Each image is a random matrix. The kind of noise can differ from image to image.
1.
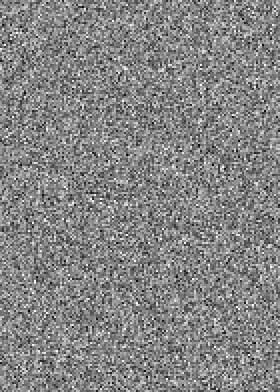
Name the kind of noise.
independent entries
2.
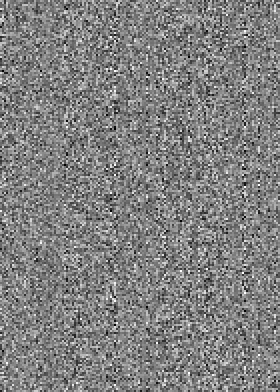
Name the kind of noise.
columns of uneven size
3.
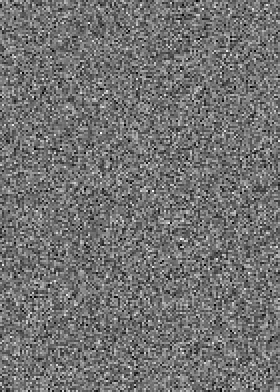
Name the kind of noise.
low rank plus noise
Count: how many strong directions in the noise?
one
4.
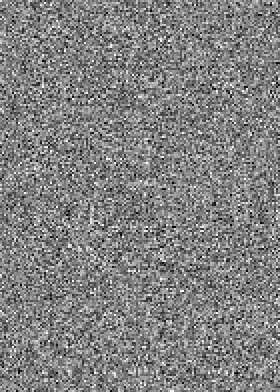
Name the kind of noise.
low rank plus noise
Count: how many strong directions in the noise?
two
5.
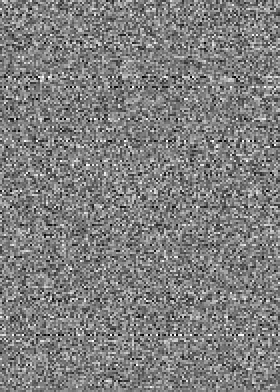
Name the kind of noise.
rows of uneven size
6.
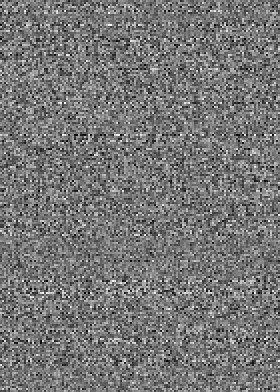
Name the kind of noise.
rows of uneven size
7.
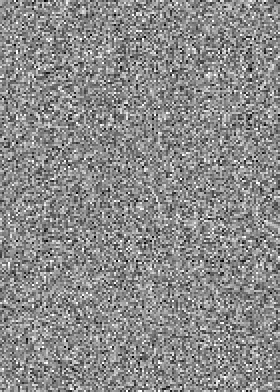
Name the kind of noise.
low rank plus noise
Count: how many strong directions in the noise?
two
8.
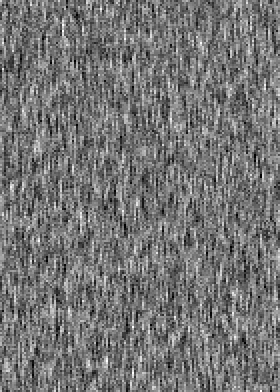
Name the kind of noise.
streaked along the columns
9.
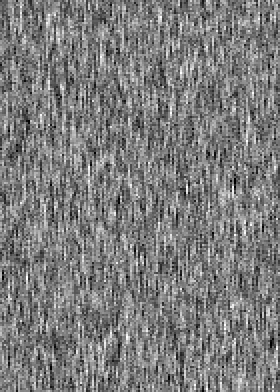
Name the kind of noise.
streaked along the columns
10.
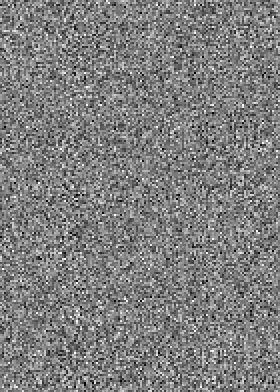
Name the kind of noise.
low rank plus noise
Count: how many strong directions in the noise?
five to eight
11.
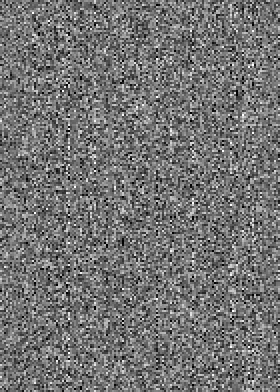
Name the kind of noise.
columns of uneven size
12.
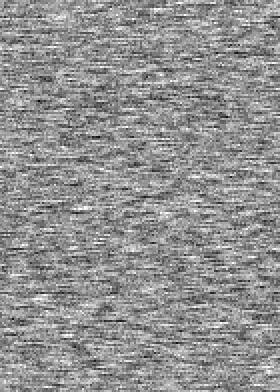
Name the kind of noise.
streaked along the rows
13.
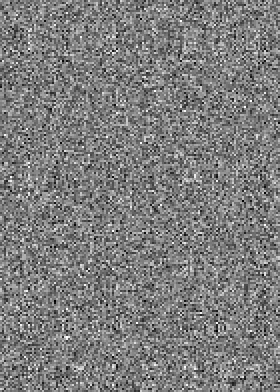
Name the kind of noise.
low rank plus noise
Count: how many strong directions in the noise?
three or four
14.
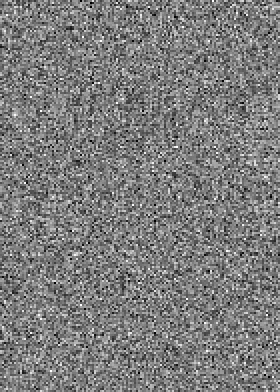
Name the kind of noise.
low rank plus noise
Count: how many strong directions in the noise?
five to eight
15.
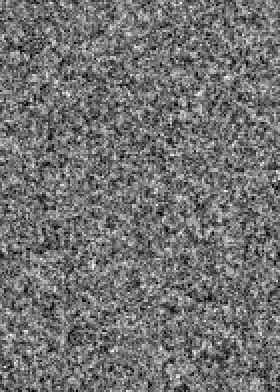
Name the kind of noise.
blotchy
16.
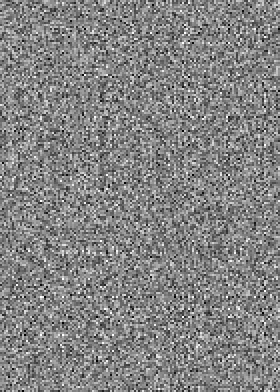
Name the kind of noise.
low rank plus noise
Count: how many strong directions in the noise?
two
